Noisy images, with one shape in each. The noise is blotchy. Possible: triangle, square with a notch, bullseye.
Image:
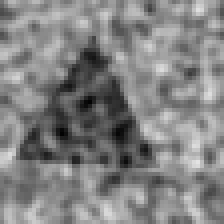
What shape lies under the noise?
triangle
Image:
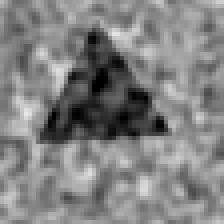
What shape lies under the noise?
triangle
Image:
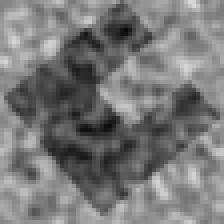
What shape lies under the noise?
square with a notch
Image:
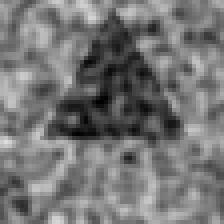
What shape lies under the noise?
triangle
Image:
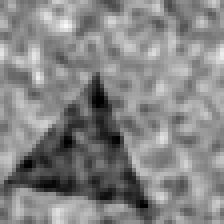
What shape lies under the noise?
triangle
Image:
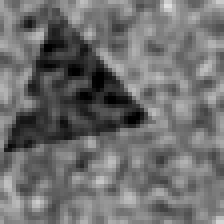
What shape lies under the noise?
triangle
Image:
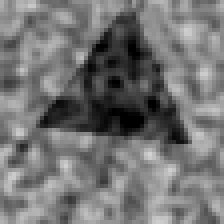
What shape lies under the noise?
triangle
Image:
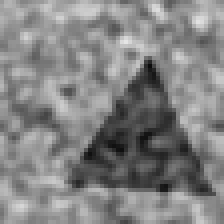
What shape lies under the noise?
triangle
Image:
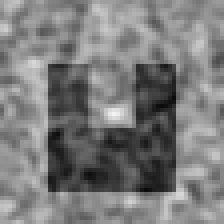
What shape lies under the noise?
square with a notch
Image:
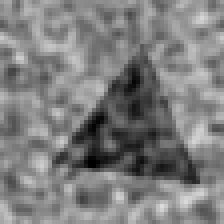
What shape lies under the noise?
triangle
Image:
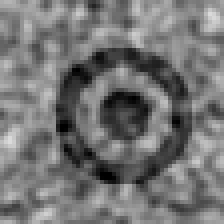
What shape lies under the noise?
bullseye
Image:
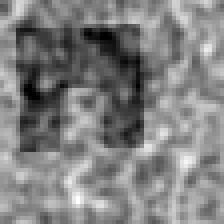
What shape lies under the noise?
square with a notch
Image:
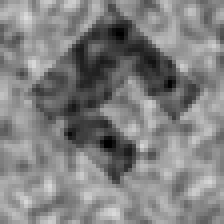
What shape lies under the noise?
square with a notch
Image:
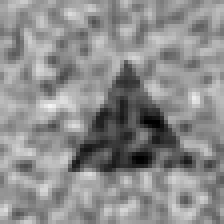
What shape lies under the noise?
triangle
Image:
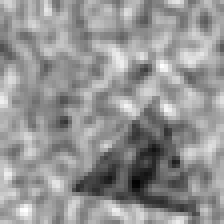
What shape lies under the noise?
triangle
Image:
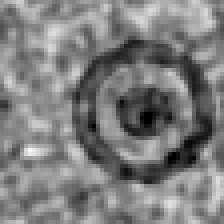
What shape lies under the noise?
bullseye
